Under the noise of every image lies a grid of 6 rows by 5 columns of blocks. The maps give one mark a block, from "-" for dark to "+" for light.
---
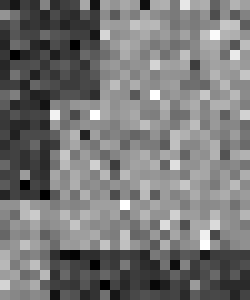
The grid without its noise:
- - + + +
- - + + +
- + + + +
- + + + +
+ + + + +
+ - - - -
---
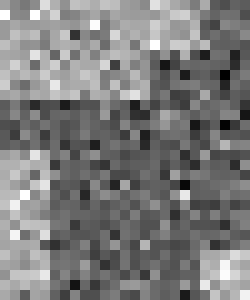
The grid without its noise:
+ + + + -
+ + + - -
- - - - -
+ - - - -
+ - - - -
+ - - - +
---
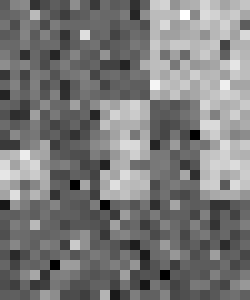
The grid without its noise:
- - - + +
- - - + +
- - + - +
+ - + - +
- - - - -
- - - - -
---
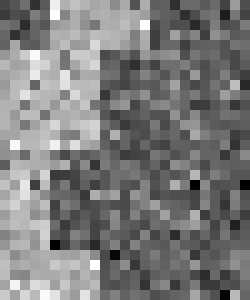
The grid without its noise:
- + + - -
+ + - - -
+ + - - -
+ - - - -
+ - - - -
+ + - - -
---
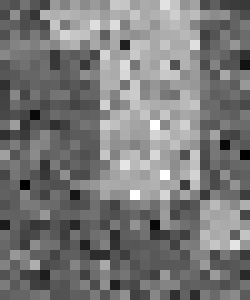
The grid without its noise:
- + + + -
- - + + -
- - + + -
- - + + -
- - - - +
- - - - -
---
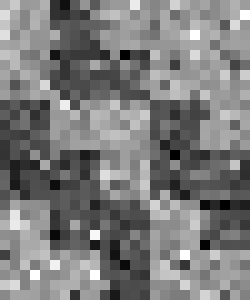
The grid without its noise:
+ - + + +
+ - - + +
- + + - +
- - + - -
+ - - + -
+ + - + +
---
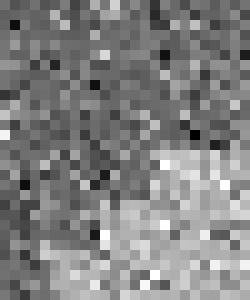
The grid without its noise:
- - - - -
- - - - -
- - - - -
- - - + +
- - + + +
- + + + +
